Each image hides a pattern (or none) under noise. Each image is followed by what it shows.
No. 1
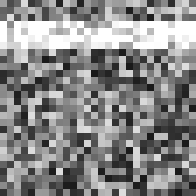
one band of rows
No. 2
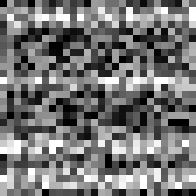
bands of rows
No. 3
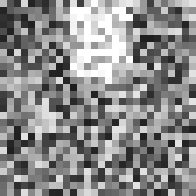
one block
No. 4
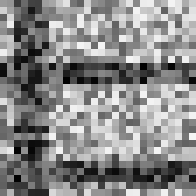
bands of rows crossing bands of columns
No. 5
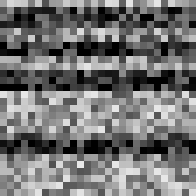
bands of rows
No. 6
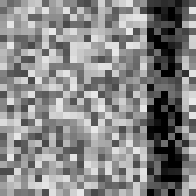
one band of columns
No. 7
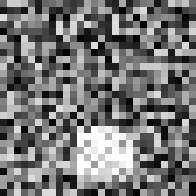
one block
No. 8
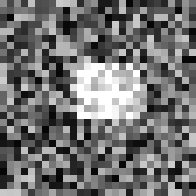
one block
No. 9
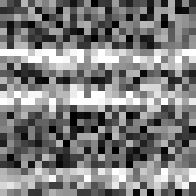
bands of rows
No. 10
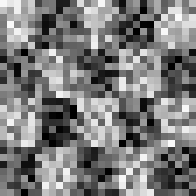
a checkerboard
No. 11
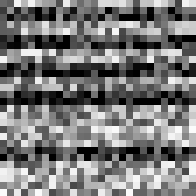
bands of rows
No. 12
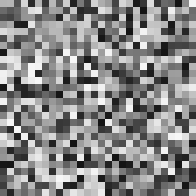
only noise
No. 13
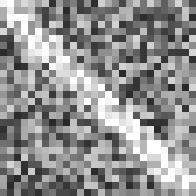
a diagonal band
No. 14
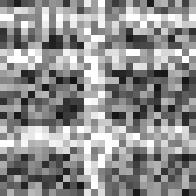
bands of rows crossing bands of columns
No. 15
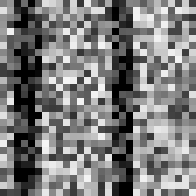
bands of columns
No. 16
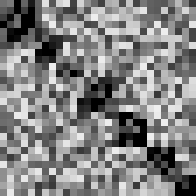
blocks along the diagonal
